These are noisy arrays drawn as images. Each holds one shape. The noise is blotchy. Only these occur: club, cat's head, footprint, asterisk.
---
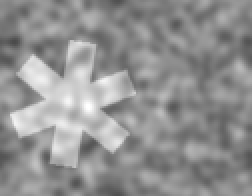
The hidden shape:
asterisk
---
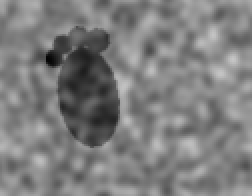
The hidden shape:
footprint
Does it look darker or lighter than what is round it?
darker
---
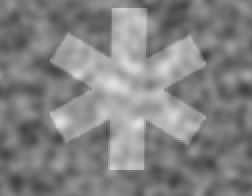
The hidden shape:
asterisk
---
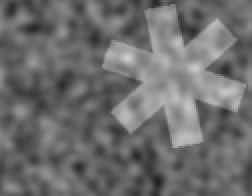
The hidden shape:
asterisk
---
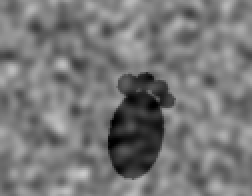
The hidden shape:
footprint
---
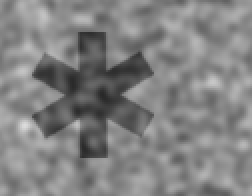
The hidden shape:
asterisk
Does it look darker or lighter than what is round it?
darker
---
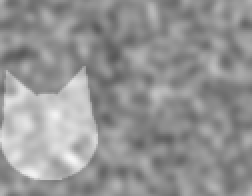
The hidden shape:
cat's head
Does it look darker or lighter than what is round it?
lighter
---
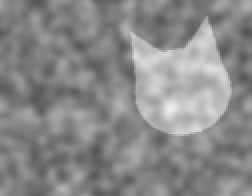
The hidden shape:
cat's head
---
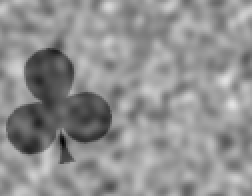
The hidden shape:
club
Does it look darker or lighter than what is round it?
darker
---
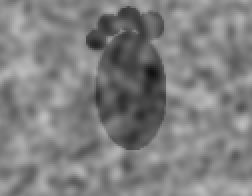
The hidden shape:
footprint
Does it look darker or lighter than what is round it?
darker
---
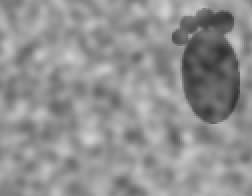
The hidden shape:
footprint
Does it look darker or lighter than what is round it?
darker
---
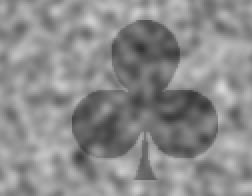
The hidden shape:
club
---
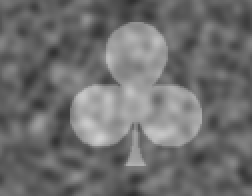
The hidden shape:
club
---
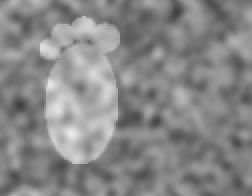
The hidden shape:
footprint
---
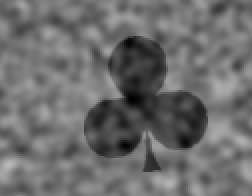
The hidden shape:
club
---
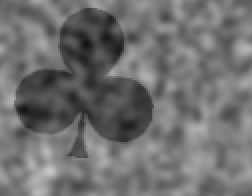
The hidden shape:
club
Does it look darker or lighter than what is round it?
darker
